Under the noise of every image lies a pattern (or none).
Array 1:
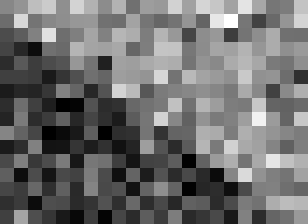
a sharp edge
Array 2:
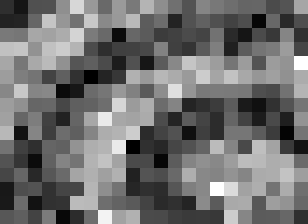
rings round one point
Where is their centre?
bottom right
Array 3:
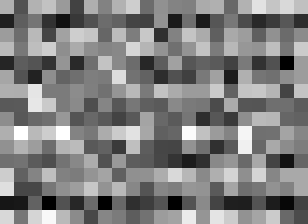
horizontal stripes
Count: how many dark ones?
5
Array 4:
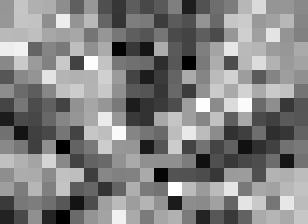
spokes from one point
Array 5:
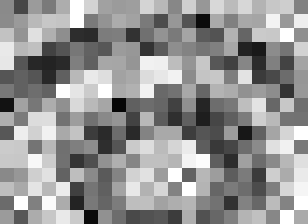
rings round one point
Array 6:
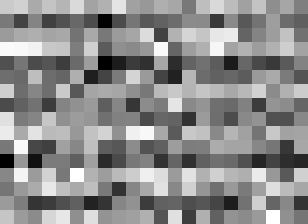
horizontal stripes
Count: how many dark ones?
5
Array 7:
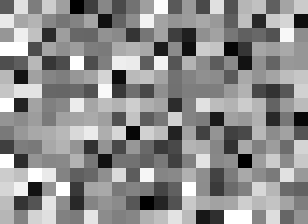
only noise
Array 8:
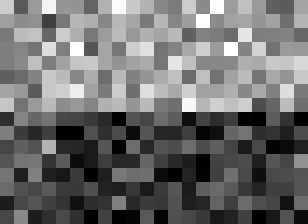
a sharp edge
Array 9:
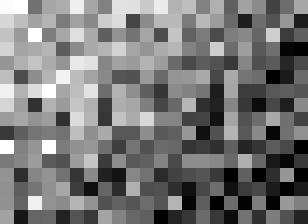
a smooth slope
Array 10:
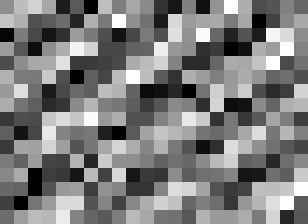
diagonal stripes
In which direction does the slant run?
bottom left to top right
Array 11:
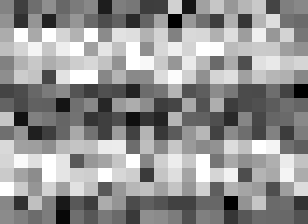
horizontal stripes
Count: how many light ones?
2
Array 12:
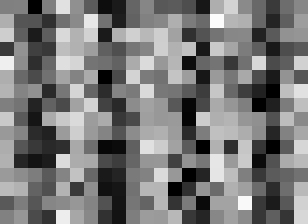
vertical stripes
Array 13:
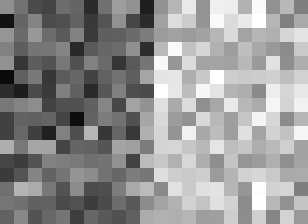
a sharp edge
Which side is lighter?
right
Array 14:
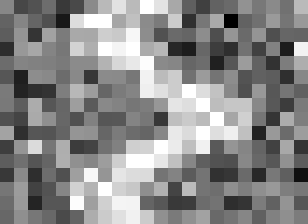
a wavy band
